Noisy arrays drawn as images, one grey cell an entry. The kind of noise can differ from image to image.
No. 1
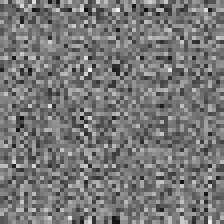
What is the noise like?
low rank plus noise
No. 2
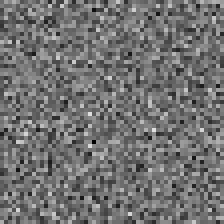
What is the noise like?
independent entries
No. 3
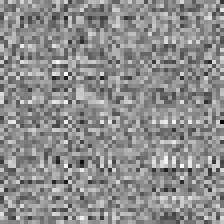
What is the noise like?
low rank plus noise
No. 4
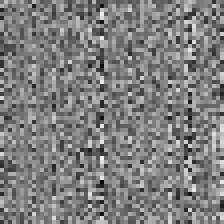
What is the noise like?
columns of uneven size
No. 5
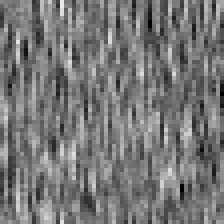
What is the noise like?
streaked along the columns
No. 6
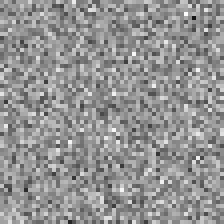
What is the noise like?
independent entries
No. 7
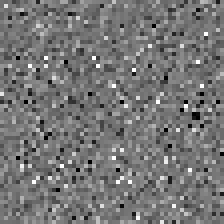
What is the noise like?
heavy tails
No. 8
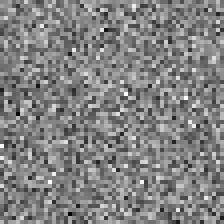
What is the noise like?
independent entries
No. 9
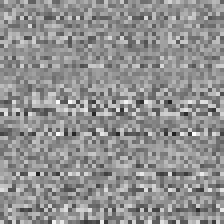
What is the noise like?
rows of uneven size
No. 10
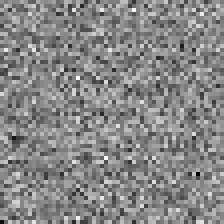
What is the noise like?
low rank plus noise
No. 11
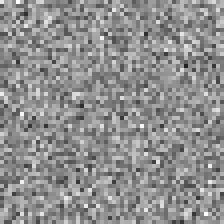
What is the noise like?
independent entries
